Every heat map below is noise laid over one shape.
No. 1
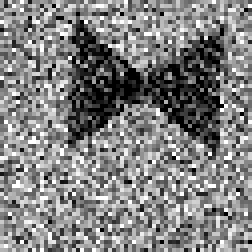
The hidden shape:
bow tie
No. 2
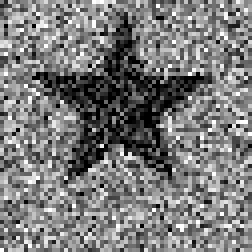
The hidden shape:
star
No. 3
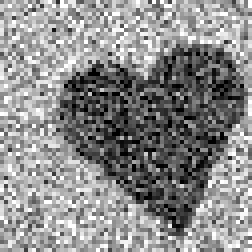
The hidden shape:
heart
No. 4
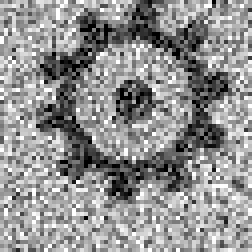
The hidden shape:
gear
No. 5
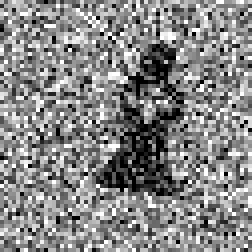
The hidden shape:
chess bishop
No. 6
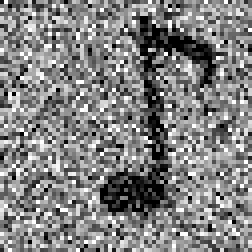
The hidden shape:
musical note
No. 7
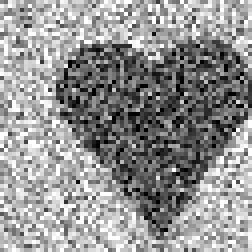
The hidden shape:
heart
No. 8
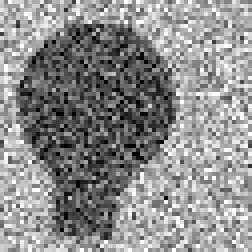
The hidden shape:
light bulb
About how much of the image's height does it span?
nearly all
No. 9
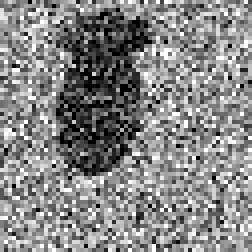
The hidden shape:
footprint
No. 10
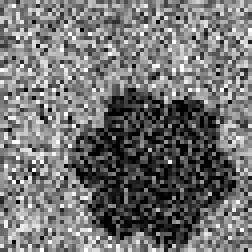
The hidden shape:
flower
